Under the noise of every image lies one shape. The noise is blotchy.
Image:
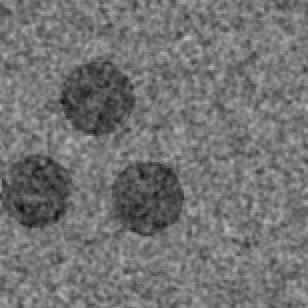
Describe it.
dark three dots
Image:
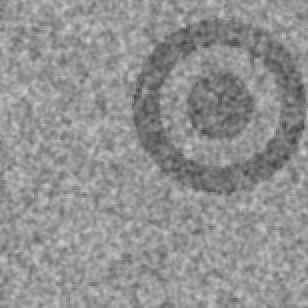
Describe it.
dark bullseye
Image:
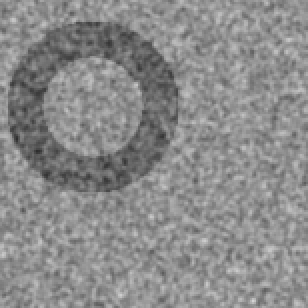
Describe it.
dark ring
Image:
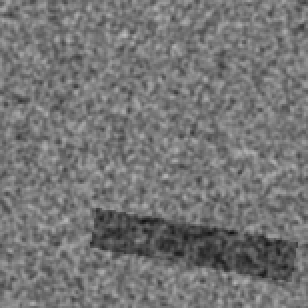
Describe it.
dark bar
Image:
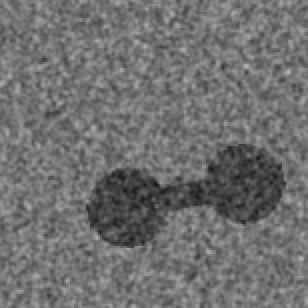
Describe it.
dark dumbbell
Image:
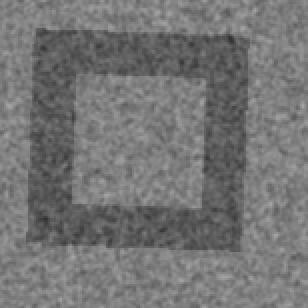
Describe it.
dark square frame
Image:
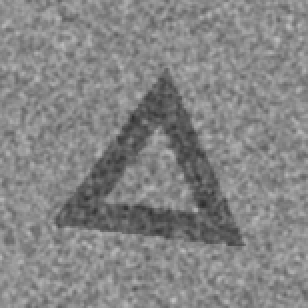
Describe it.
dark triangle frame
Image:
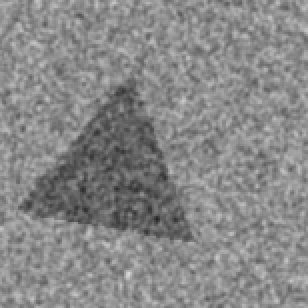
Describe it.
dark triangle
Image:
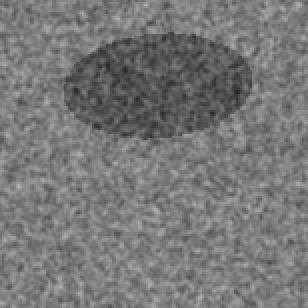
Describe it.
dark ellipse
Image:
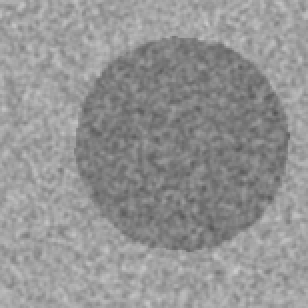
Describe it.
dark disc
